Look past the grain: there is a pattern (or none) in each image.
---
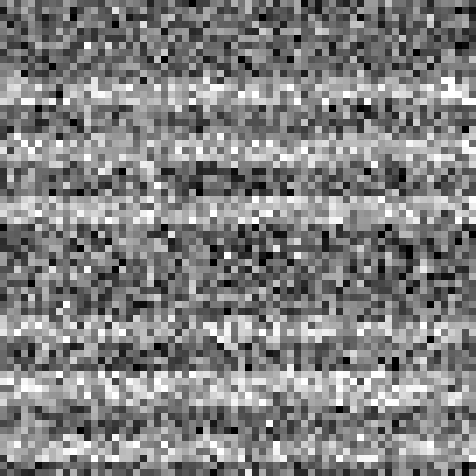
bands of rows
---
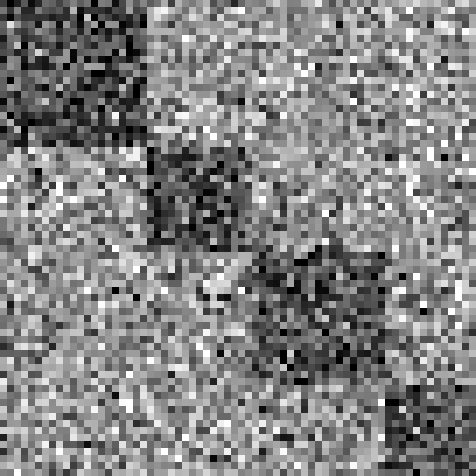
blocks along the diagonal
